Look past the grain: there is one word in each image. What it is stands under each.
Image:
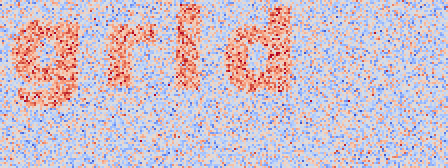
grid
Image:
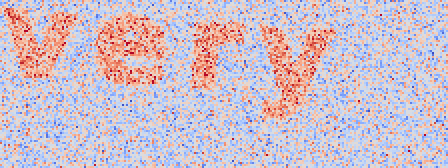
very
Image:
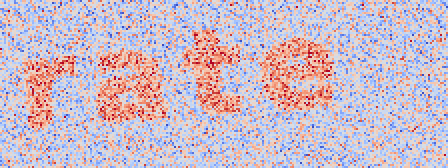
rate
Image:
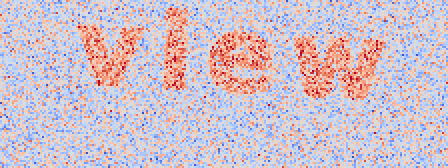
view
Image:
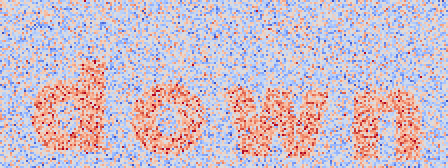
down
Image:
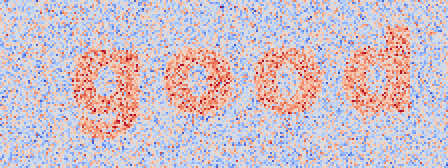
good
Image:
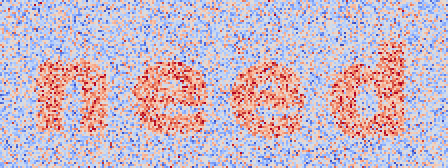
need
